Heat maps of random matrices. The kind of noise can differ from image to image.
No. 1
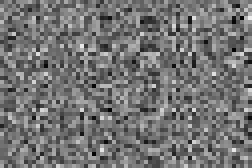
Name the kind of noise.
low rank plus noise
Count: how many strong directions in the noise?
one
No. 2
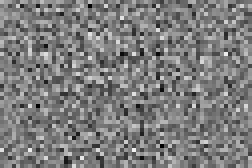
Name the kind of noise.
low rank plus noise
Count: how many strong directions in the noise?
five to eight
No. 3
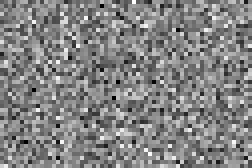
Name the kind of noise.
independent entries
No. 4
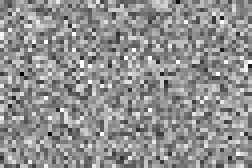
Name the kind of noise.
independent entries
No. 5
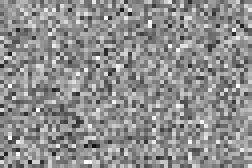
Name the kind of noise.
independent entries
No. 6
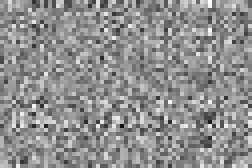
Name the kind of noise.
low rank plus noise
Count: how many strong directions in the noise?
three or four
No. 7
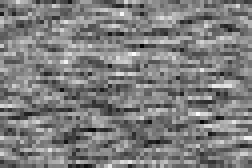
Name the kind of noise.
streaked along the rows
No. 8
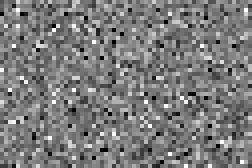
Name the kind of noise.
heavy tails
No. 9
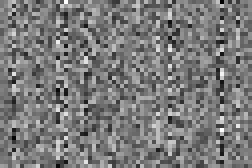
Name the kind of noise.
columns of uneven size
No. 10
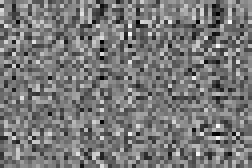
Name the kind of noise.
low rank plus noise
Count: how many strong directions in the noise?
three or four
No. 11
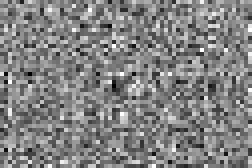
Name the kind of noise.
low rank plus noise
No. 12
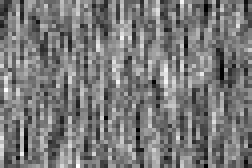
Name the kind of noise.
streaked along the columns
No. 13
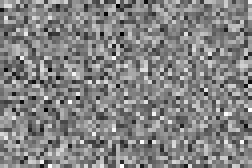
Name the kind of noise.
low rank plus noise
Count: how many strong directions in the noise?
five to eight
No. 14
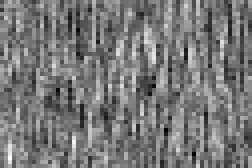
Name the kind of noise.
streaked along the columns
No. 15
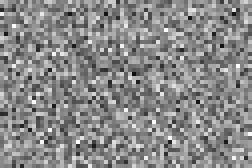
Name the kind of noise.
independent entries
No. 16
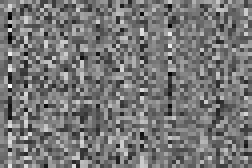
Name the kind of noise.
columns of uneven size
